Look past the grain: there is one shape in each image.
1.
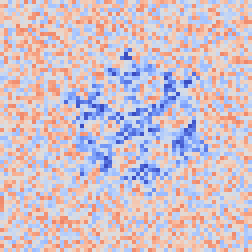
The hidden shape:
snowflake
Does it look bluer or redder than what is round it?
bluer
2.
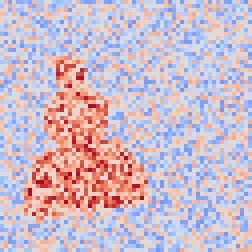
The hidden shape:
chess pawn
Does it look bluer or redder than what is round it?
redder
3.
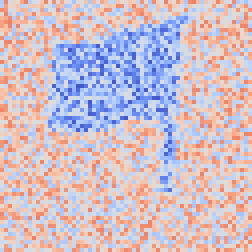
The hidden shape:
flag
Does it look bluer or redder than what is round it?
bluer
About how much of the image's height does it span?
two thirds
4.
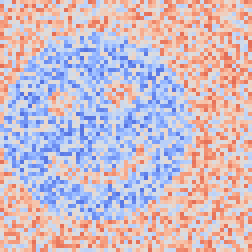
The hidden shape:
smiling face
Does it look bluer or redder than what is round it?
bluer
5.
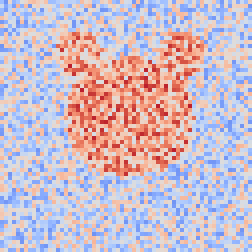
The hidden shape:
bear's head
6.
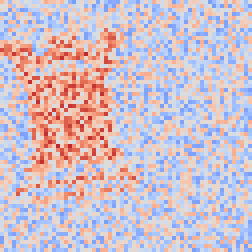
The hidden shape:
chess rook
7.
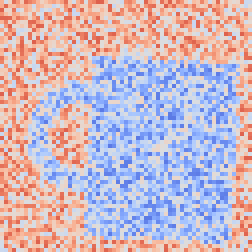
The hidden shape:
cup
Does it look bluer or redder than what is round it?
bluer
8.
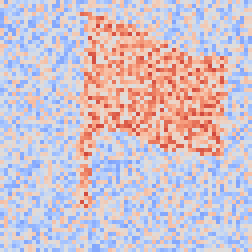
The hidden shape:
flag
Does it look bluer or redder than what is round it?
redder
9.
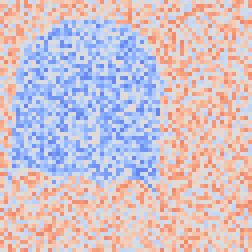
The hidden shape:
ghost
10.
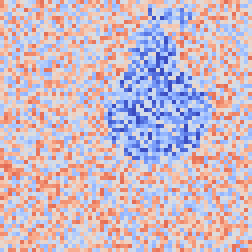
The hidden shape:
pear
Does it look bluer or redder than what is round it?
bluer
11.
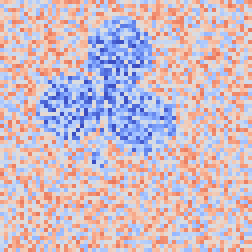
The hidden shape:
club
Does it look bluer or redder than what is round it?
bluer
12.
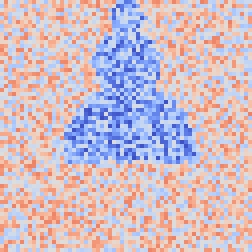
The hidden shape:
chess pawn
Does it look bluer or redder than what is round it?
bluer
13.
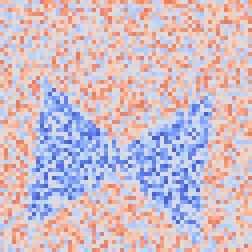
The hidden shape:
bow tie
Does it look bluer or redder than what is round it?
bluer
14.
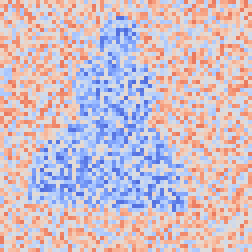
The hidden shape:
chess pawn
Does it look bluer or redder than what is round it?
bluer
